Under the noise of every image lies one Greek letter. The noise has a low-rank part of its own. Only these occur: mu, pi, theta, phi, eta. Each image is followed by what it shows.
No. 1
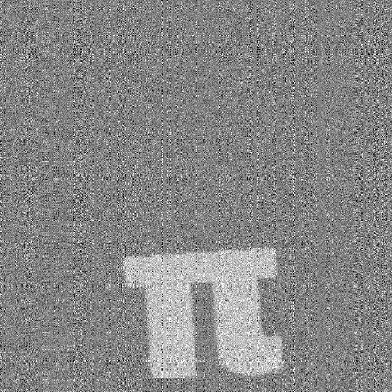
pi
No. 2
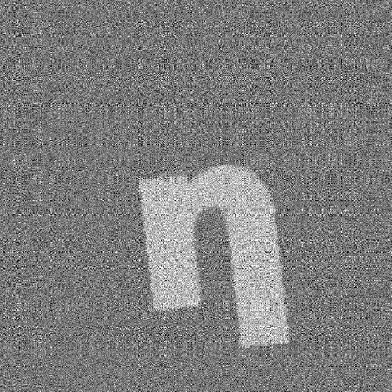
eta
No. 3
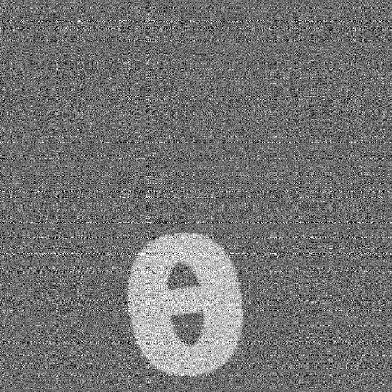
theta
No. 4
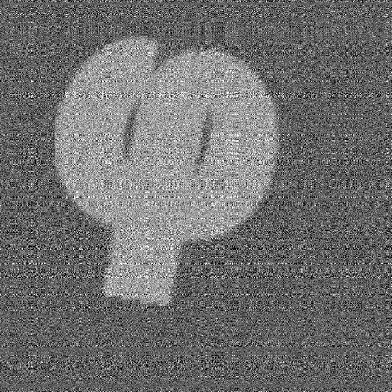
phi
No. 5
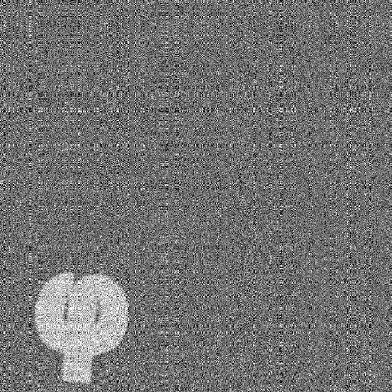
phi
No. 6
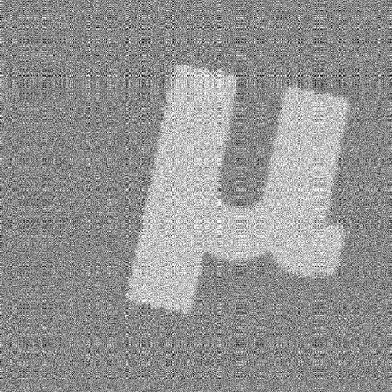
mu
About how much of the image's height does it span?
two thirds
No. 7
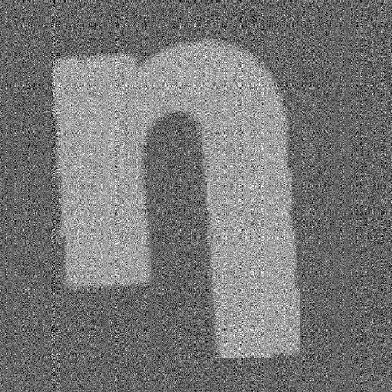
eta
